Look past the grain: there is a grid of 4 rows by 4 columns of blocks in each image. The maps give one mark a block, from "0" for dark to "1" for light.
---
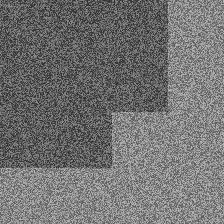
0 0 0 1
0 0 0 1
0 0 1 1
1 1 1 1
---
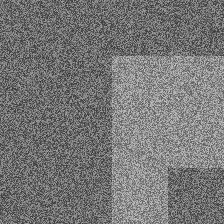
0 0 0 0
0 0 1 1
0 0 1 1
0 0 1 0
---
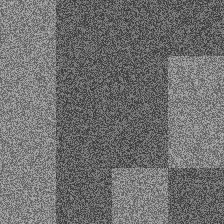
1 0 0 0
1 0 0 1
1 0 0 1
1 0 1 0
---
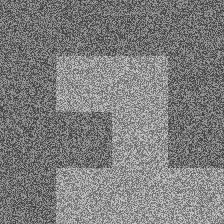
0 0 0 0
0 1 1 0
0 0 1 0
0 1 1 1
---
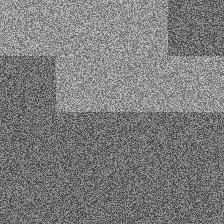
1 1 1 0
0 1 1 1
0 0 0 0
0 0 0 0
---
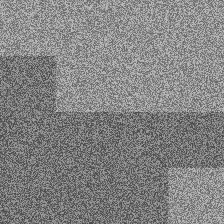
1 1 1 1
0 1 1 1
0 0 0 0
0 0 0 1
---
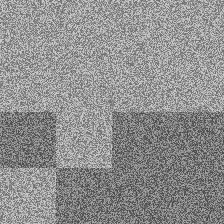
1 1 1 1
1 1 1 1
0 1 0 0
1 0 0 0
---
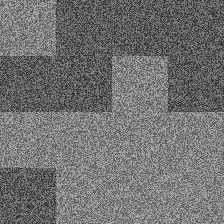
1 0 0 0
0 0 1 0
1 1 1 1
0 1 1 1
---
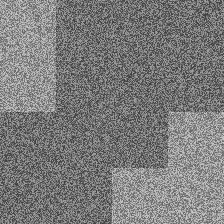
1 0 0 0
1 0 0 0
0 0 0 1
0 0 1 1
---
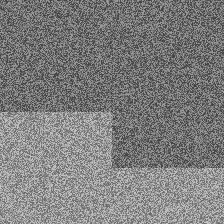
0 0 0 0
0 0 0 0
1 1 0 0
1 1 1 1
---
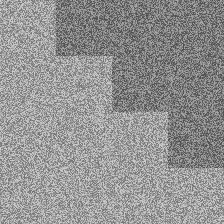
1 0 0 0
1 1 0 0
1 1 1 0
1 1 1 1
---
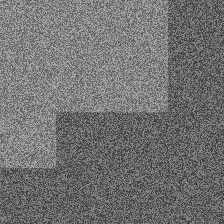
1 1 1 0
1 1 1 0
1 0 0 0
0 0 0 0
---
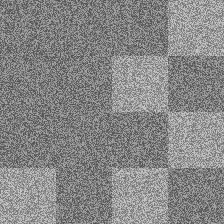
0 0 0 1
0 0 1 0
0 0 0 1
1 0 1 0
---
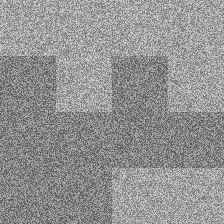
1 1 1 1
0 1 0 1
0 0 0 0
0 0 1 1
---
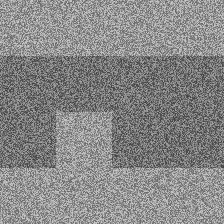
1 1 1 1
0 0 0 0
0 1 0 0
1 1 1 1
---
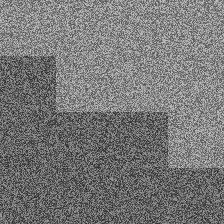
1 1 1 1
0 1 1 1
0 0 0 1
0 0 0 0
